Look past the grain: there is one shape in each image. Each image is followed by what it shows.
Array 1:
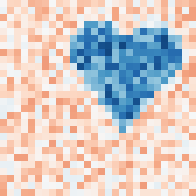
heart
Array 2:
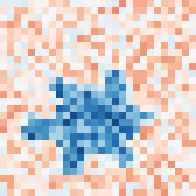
turtle
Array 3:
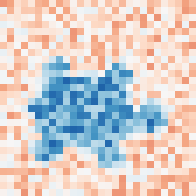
turtle
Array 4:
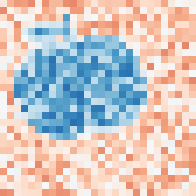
apple
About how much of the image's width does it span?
two thirds
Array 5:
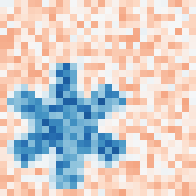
asterisk
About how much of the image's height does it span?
two thirds
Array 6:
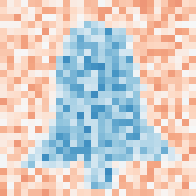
bell
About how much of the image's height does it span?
nearly all
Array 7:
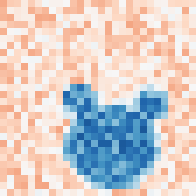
bear's head
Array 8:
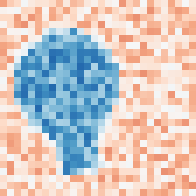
light bulb
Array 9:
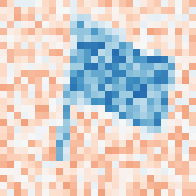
flag
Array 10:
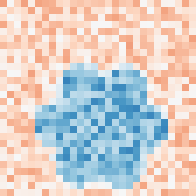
flower
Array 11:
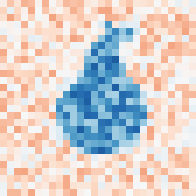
pear
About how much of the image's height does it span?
two thirds
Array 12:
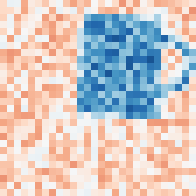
cup
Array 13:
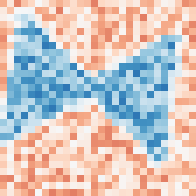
bow tie
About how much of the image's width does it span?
nearly all
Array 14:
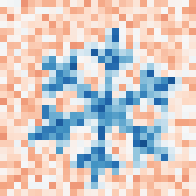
snowflake
